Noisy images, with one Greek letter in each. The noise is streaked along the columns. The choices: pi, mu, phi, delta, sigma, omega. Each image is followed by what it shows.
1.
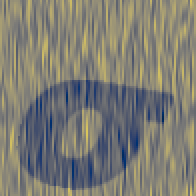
dark sigma
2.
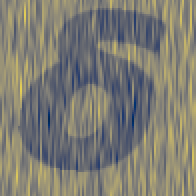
dark delta
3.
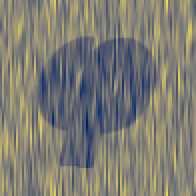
dark phi
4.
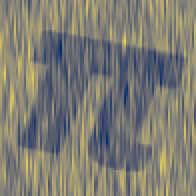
dark pi
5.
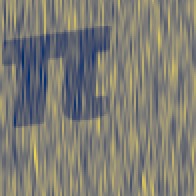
dark pi
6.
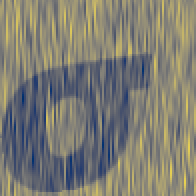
dark sigma
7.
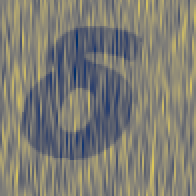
dark delta
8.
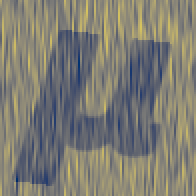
dark mu
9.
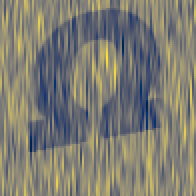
dark omega
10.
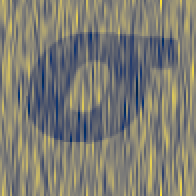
dark sigma
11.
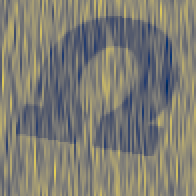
dark omega
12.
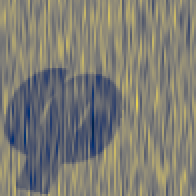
dark phi
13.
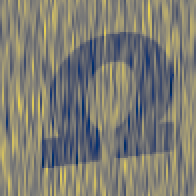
dark omega
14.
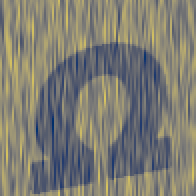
dark omega
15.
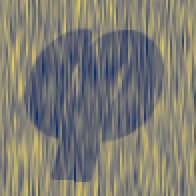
dark phi
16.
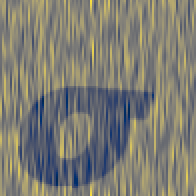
dark sigma
